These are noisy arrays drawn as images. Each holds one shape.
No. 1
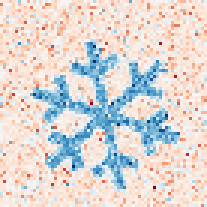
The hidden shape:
snowflake
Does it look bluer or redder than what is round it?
bluer
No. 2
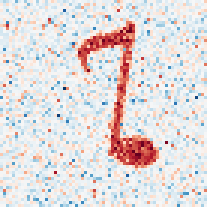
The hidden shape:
musical note
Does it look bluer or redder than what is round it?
redder
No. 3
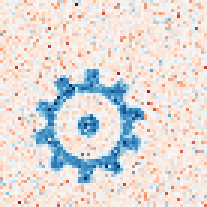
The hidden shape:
gear
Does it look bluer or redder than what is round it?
bluer
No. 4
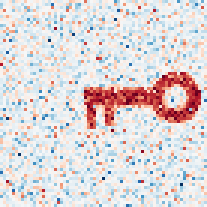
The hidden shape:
key
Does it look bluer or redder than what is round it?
redder
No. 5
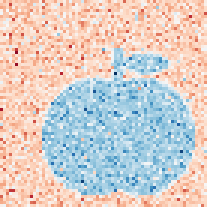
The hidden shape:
apple
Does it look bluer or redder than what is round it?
bluer
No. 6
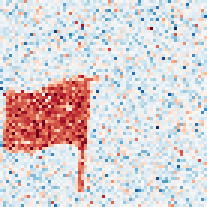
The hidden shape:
flag
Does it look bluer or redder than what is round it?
redder
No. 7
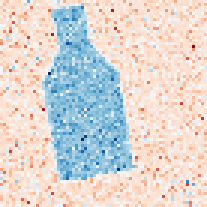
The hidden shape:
bottle
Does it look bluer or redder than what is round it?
bluer
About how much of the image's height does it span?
nearly all
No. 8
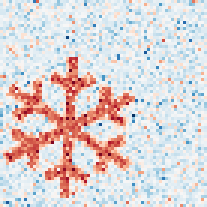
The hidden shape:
snowflake
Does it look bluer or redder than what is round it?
redder
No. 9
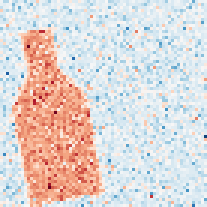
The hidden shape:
bottle
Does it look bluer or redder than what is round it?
redder
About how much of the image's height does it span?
nearly all
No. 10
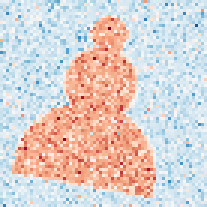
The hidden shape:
chess pawn
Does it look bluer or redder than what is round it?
redder
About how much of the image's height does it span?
nearly all
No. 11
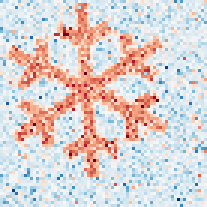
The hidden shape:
snowflake
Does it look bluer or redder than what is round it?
redder
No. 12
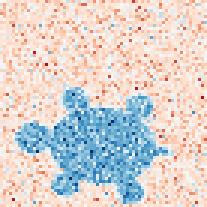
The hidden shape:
turtle
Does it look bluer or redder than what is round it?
bluer
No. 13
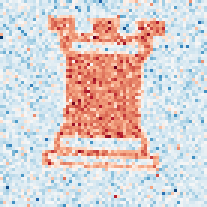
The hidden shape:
chess rook
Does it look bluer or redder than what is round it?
redder
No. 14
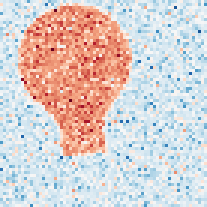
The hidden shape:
light bulb
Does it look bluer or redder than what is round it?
redder
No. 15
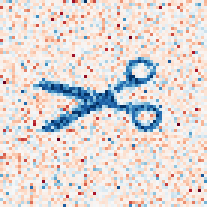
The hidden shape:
pair of scissors
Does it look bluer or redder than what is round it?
bluer
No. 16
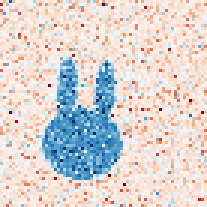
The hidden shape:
rabbit's head
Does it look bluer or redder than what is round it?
bluer
